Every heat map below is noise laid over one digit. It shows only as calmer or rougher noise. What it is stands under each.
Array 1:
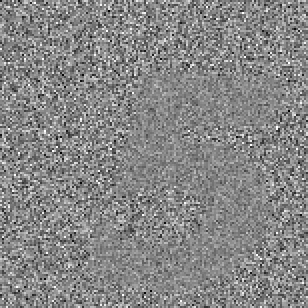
calm 5
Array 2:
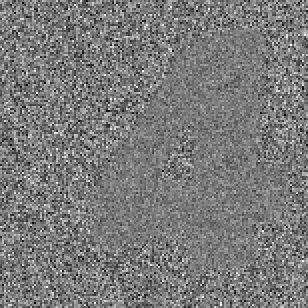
calm 4
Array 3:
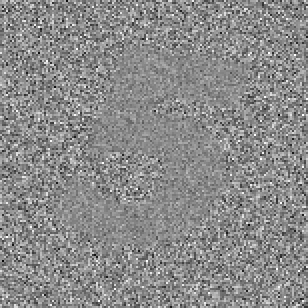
calm 5
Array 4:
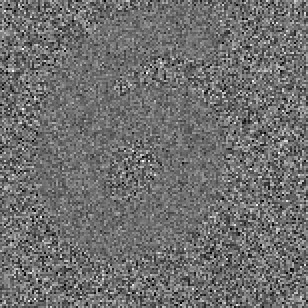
calm 6
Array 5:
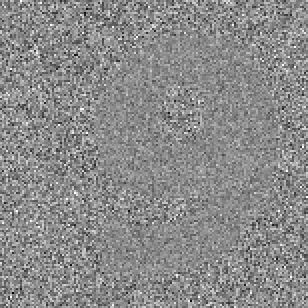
calm 9
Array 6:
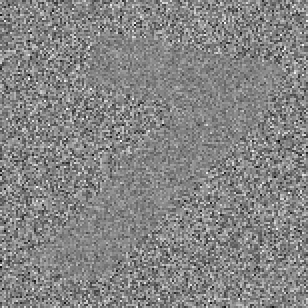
calm 7
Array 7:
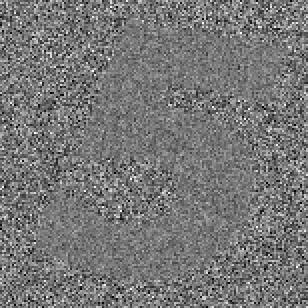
calm 5
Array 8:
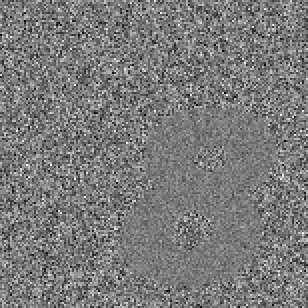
calm 8
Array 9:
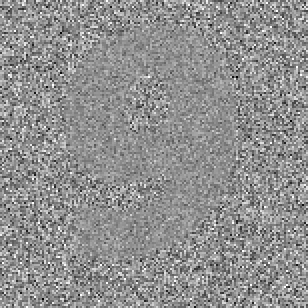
calm 9
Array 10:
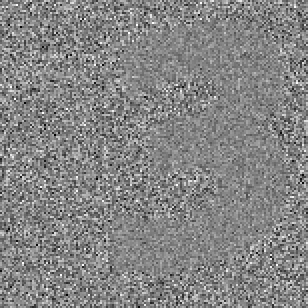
calm 3
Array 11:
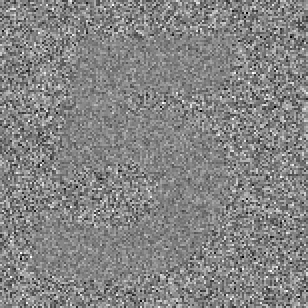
calm 5
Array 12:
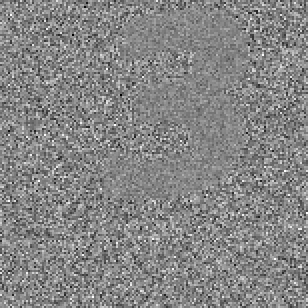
calm 3
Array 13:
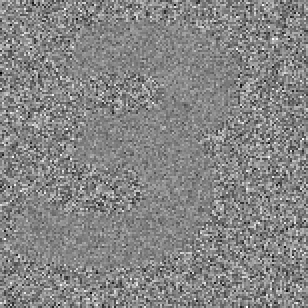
calm 3
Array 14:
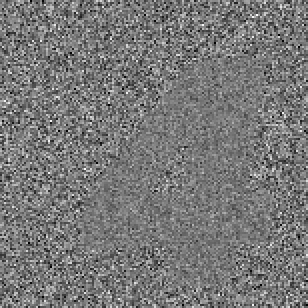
calm 4
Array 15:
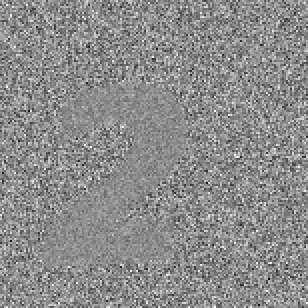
calm 2
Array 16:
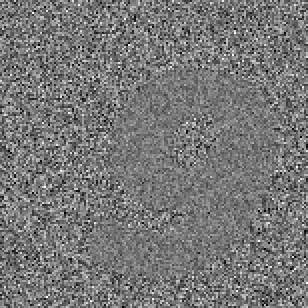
calm 9
